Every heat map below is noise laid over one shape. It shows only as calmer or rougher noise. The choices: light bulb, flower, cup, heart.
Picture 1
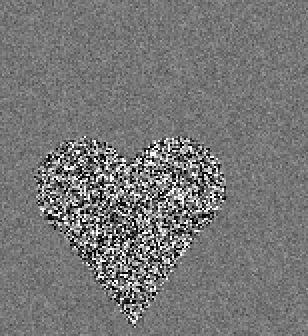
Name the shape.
heart
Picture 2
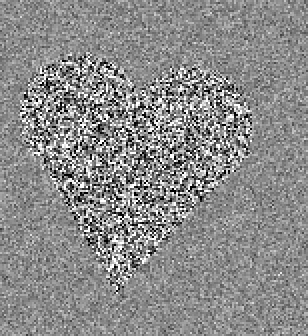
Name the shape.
heart
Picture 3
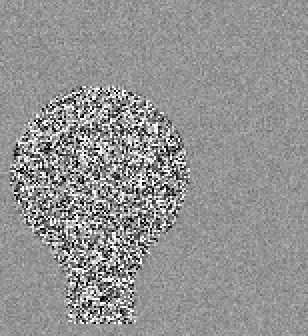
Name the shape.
light bulb
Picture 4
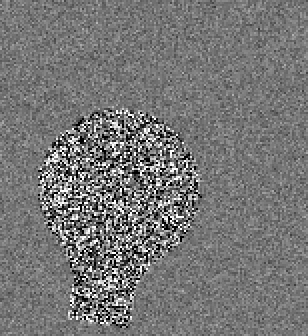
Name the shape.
light bulb
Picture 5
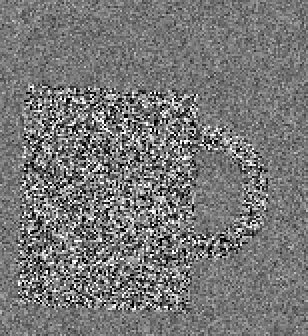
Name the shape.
cup
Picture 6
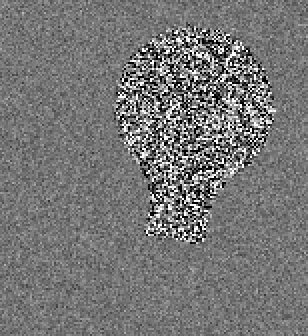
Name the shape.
light bulb
